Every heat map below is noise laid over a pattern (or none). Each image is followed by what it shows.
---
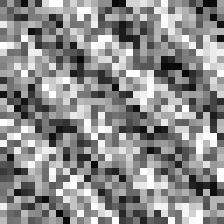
diagonal stripes
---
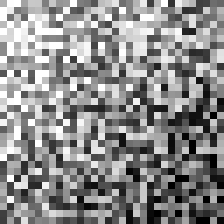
a smooth slope
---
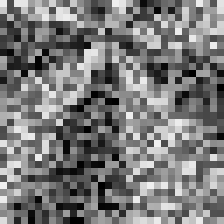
spokes from one point
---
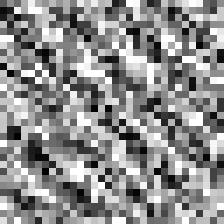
diagonal stripes
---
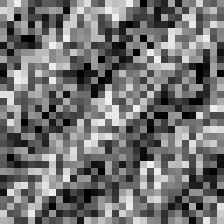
diagonal stripes
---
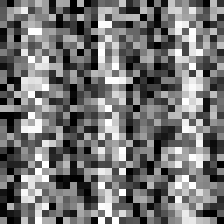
vertical stripes
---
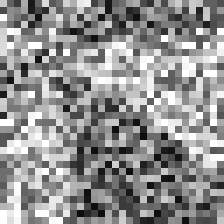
spokes from one point
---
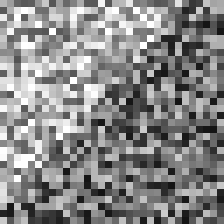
a sharp edge
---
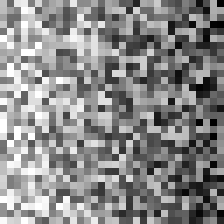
a smooth slope
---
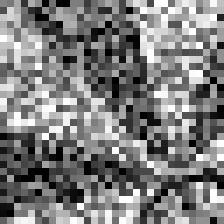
spokes from one point
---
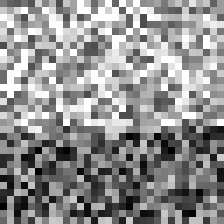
a sharp edge
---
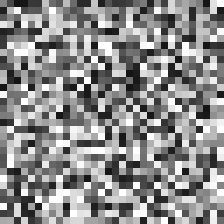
only noise
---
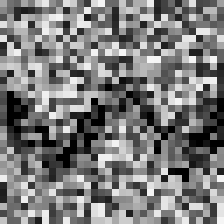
a wavy band
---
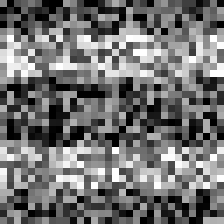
horizontal stripes
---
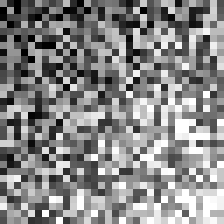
a smooth slope
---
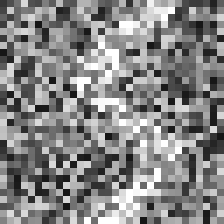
a wavy band
